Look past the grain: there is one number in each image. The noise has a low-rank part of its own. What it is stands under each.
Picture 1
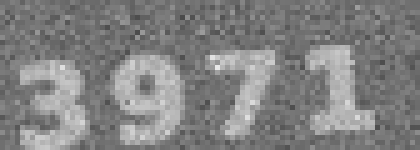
3971
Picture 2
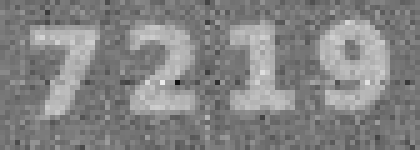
7219
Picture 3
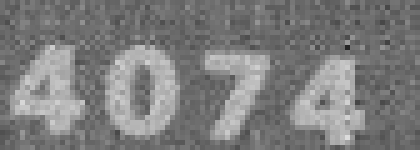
4074
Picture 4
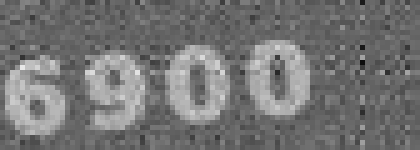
6900
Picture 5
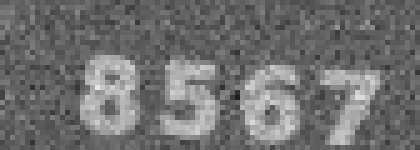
8567
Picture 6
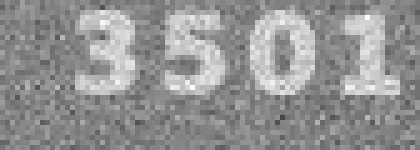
3501
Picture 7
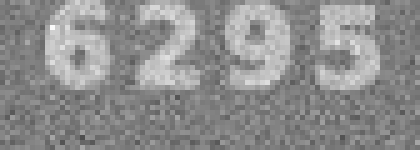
6295
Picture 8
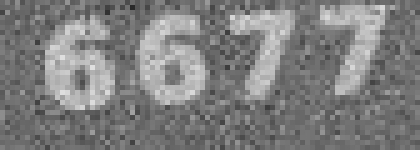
6677
